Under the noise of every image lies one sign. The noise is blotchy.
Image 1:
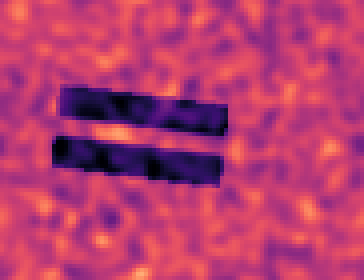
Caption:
dark equals sign
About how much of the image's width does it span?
half
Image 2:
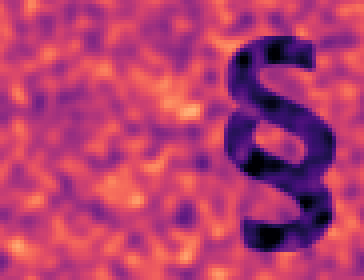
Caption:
dark section sign
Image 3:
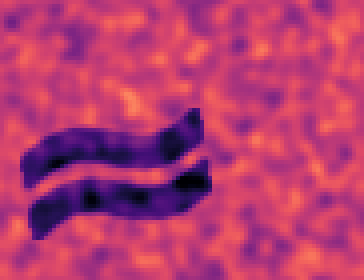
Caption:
dark approximately sign
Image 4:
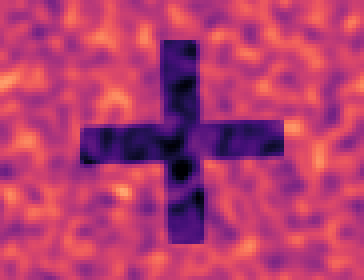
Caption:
dark plus sign
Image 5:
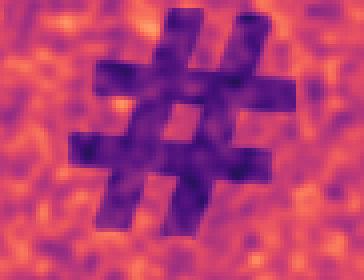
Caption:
dark hash sign
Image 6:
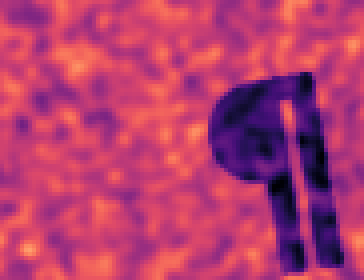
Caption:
dark pilcrow
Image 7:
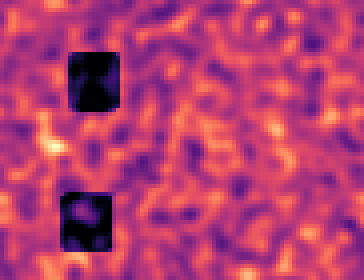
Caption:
dark colon
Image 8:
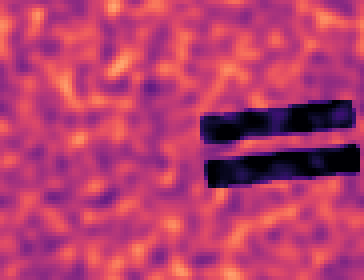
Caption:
dark equals sign, middle right
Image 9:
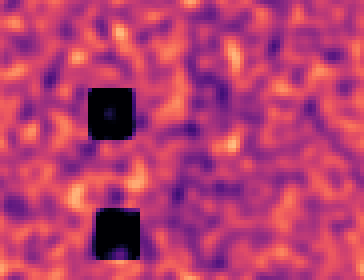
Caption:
dark colon
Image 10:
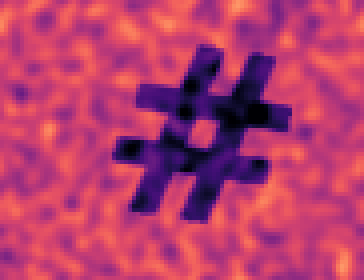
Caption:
dark hash sign
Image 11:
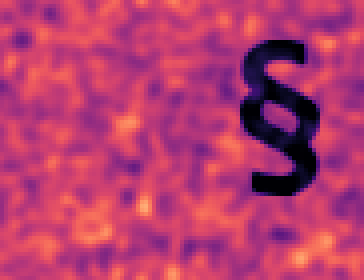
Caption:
dark section sign
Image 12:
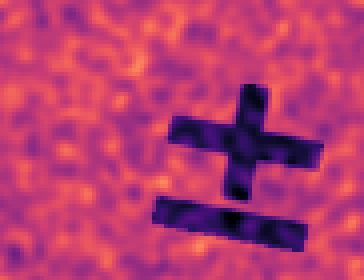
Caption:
dark plus-minus sign
